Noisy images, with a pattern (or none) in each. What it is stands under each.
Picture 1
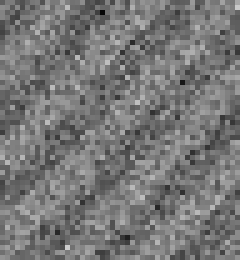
diagonal stripes
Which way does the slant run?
bottom left to top right
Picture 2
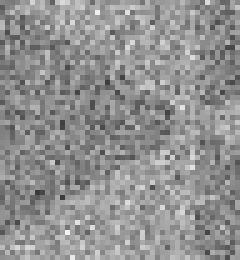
spokes from one point
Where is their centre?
middle right
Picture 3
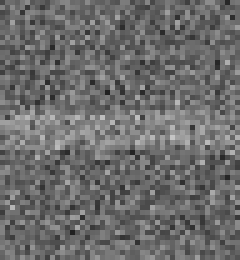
one horizontal stripe
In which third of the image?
middle
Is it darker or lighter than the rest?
lighter
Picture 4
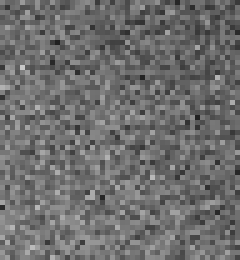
a smooth slope
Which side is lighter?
bottom left
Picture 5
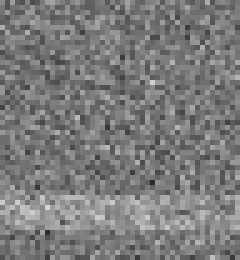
one horizontal stripe
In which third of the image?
bottom
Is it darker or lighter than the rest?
lighter
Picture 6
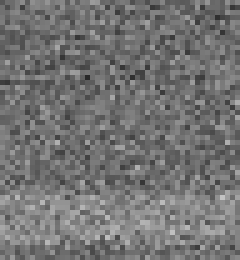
one horizontal stripe
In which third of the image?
bottom
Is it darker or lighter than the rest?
lighter
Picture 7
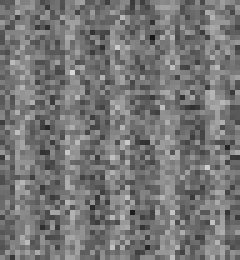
vertical stripes
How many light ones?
5
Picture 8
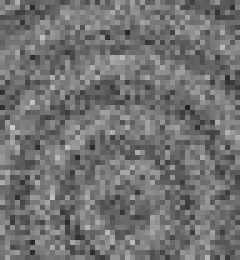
rings round one point
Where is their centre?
bottom middle
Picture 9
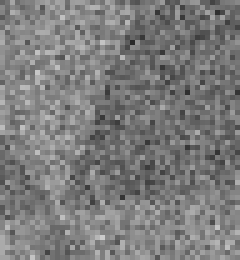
spokes from one point
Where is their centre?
bottom left
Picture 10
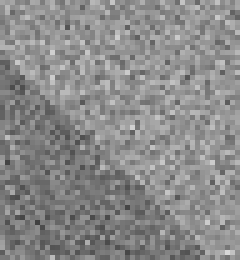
a sharp edge
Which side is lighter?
top right
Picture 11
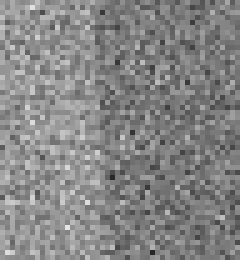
a sharp edge
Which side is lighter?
left
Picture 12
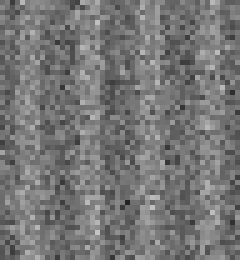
vertical stripes
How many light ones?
4
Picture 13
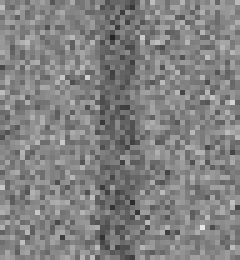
one vertical stripe
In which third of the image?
middle
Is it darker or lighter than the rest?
darker
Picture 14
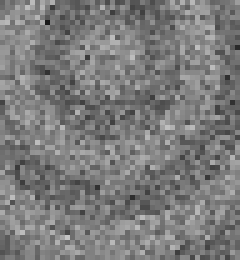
rings round one point
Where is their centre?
top middle
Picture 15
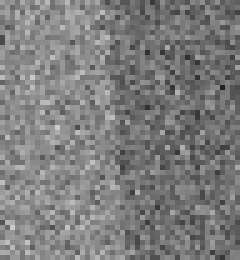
a sharp edge
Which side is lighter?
left
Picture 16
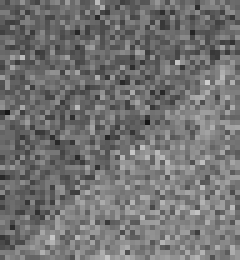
a sharp edge
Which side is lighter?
bottom right
